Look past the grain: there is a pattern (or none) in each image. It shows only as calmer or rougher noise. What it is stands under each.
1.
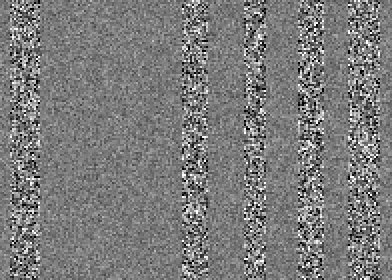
bands of columns
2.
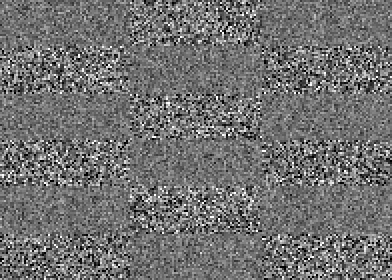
a checkerboard
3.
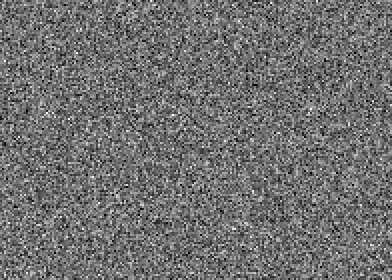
only noise
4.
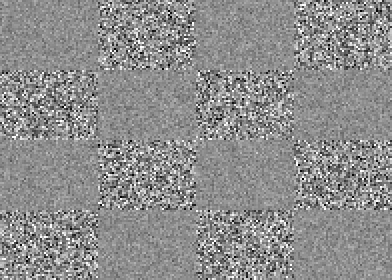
a checkerboard
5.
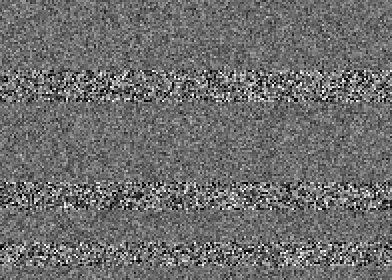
bands of rows
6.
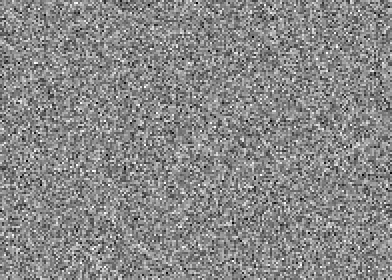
only noise
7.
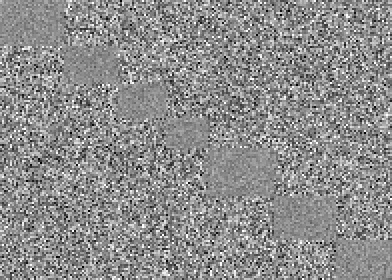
blocks along the diagonal
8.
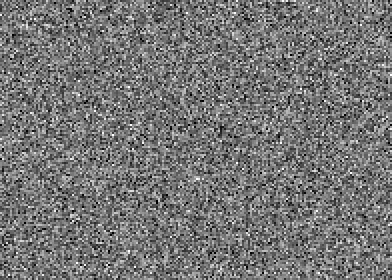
only noise
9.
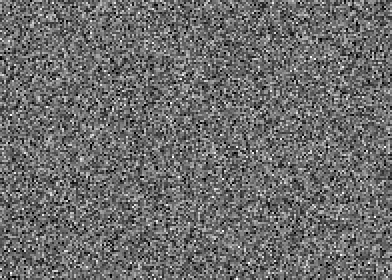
only noise
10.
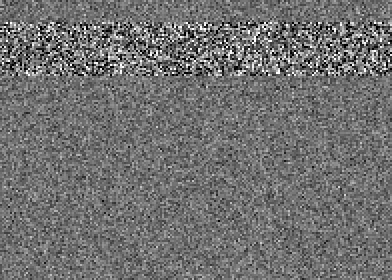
one band of rows
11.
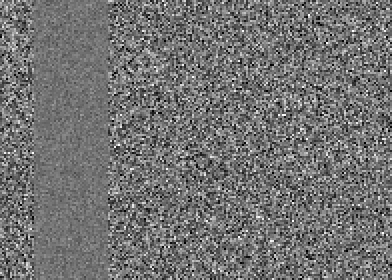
one band of columns
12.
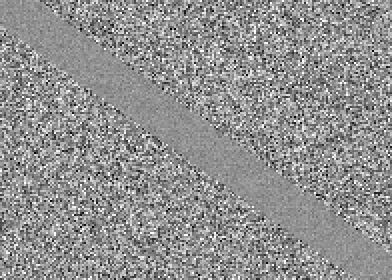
a diagonal band
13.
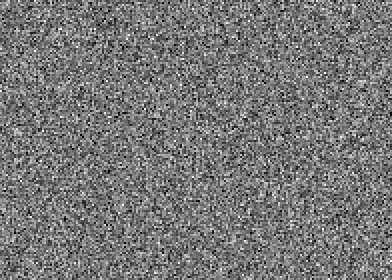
only noise
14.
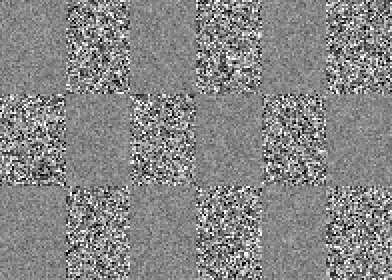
a checkerboard
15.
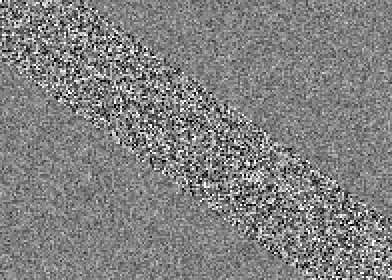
a diagonal band
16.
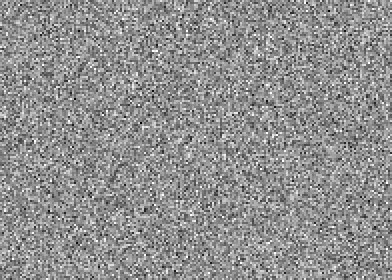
only noise
